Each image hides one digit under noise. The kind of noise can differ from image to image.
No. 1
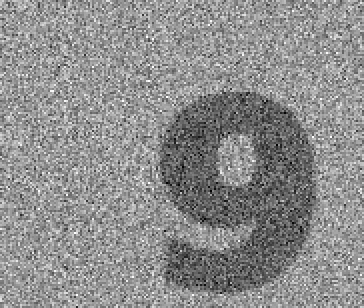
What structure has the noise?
low rank plus noise
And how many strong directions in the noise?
three or four
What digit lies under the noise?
9
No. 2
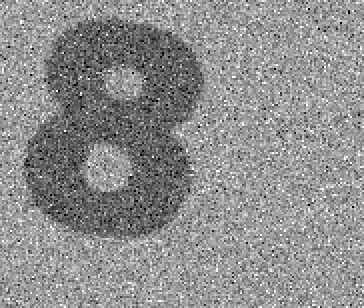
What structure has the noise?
heavy tails
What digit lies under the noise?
8
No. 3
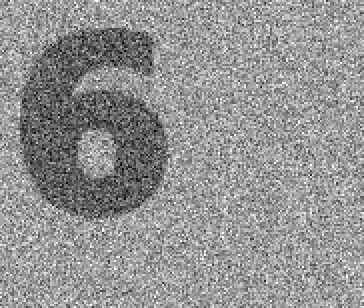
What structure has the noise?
independent entries
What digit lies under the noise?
6
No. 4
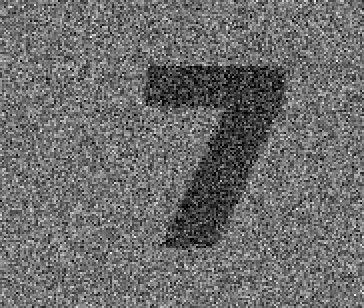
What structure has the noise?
independent entries
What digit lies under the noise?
7
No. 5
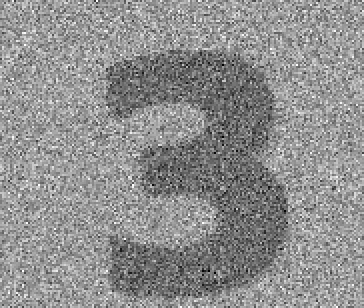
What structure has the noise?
low rank plus noise
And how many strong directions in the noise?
five to eight
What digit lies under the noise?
3
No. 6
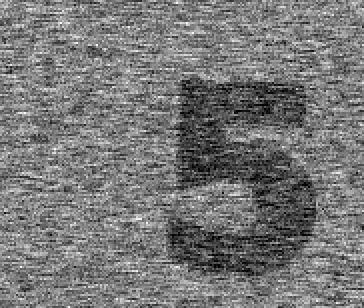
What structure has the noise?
streaked along the rows
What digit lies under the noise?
5
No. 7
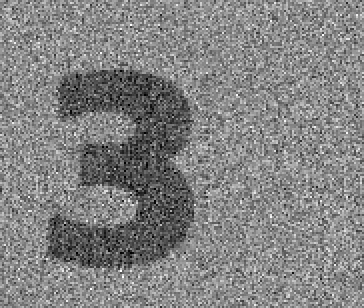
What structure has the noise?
low rank plus noise
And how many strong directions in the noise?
three or four
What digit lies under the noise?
3
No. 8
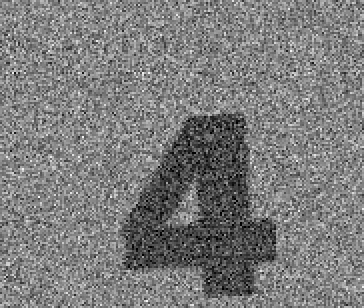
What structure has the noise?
low rank plus noise
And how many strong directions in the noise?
one
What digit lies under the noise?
4
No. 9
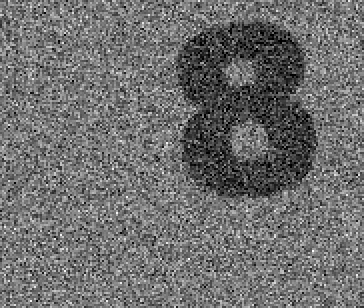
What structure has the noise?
low rank plus noise
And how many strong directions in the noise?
two
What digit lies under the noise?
8
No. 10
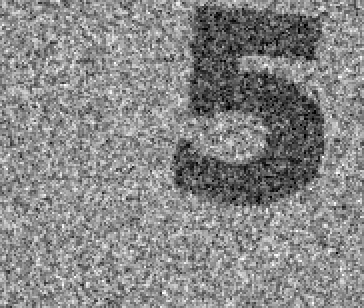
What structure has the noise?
blotchy
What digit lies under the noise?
5
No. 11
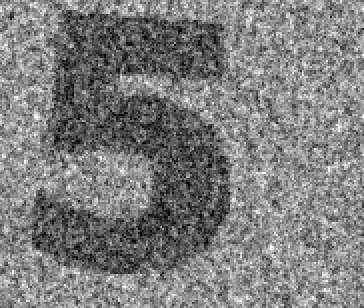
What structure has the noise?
blotchy
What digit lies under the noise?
5
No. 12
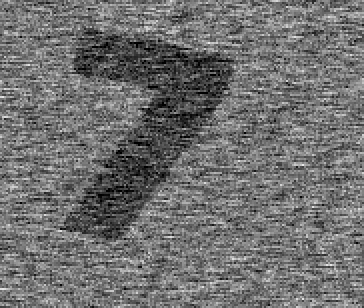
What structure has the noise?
streaked along the rows
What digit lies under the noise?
7
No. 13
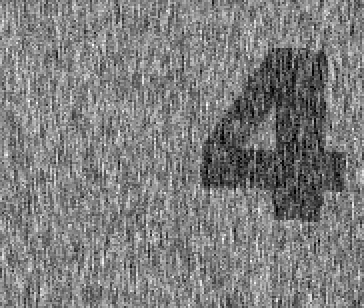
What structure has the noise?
streaked along the columns
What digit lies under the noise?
4
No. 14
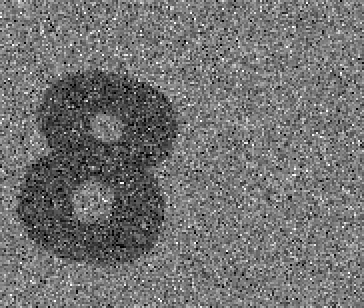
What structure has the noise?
heavy tails
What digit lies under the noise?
8
